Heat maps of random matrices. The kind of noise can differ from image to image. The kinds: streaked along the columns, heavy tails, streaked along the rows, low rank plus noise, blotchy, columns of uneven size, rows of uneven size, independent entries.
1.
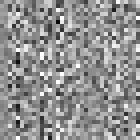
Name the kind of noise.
columns of uneven size
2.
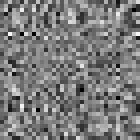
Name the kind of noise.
low rank plus noise
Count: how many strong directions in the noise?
two
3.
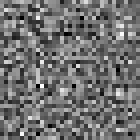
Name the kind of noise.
low rank plus noise
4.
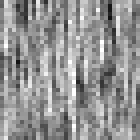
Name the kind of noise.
streaked along the columns
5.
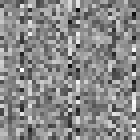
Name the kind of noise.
columns of uneven size
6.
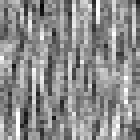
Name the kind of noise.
streaked along the columns
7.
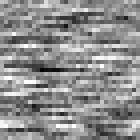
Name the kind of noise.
streaked along the rows
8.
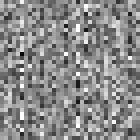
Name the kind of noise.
columns of uneven size
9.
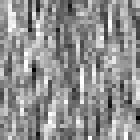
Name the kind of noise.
streaked along the columns
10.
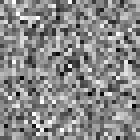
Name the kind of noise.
independent entries
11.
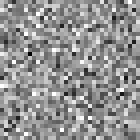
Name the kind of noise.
independent entries
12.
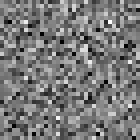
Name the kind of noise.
independent entries
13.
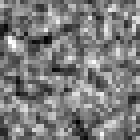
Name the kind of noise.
blotchy
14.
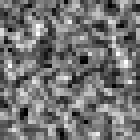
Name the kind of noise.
blotchy
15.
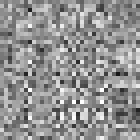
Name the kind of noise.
low rank plus noise
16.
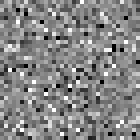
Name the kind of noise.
heavy tails
